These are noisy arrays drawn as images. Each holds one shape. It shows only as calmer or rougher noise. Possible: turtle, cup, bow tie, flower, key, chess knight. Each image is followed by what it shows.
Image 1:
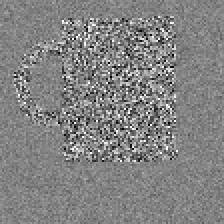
rough cup
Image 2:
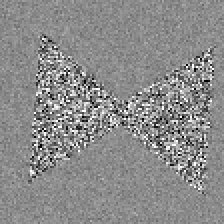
rough bow tie
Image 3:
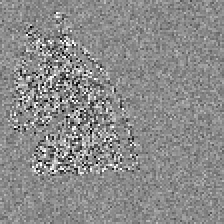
rough chess knight
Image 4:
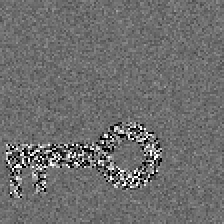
rough key
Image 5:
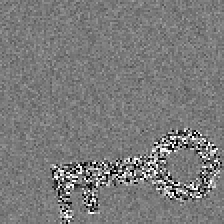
rough key
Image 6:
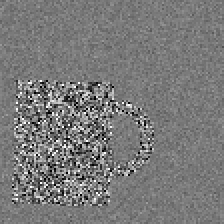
rough cup
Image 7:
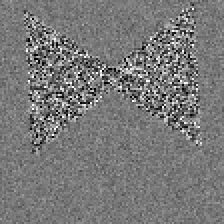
rough bow tie
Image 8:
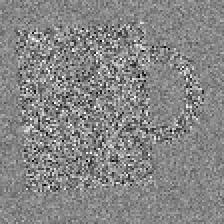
rough cup
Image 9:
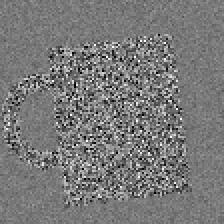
rough cup
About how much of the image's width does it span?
nearly all
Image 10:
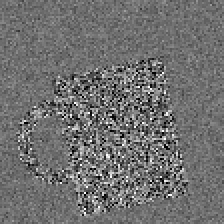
rough cup
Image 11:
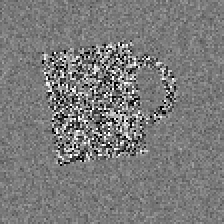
rough cup
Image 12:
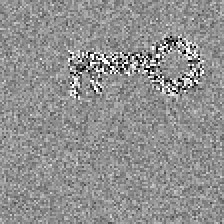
rough key
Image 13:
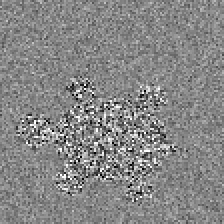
rough turtle
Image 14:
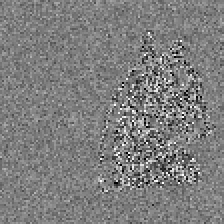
rough chess knight
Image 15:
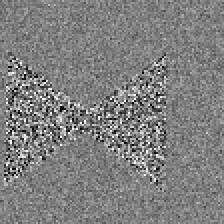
rough bow tie
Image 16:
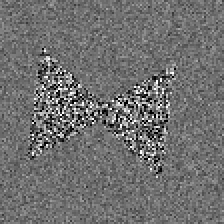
rough bow tie
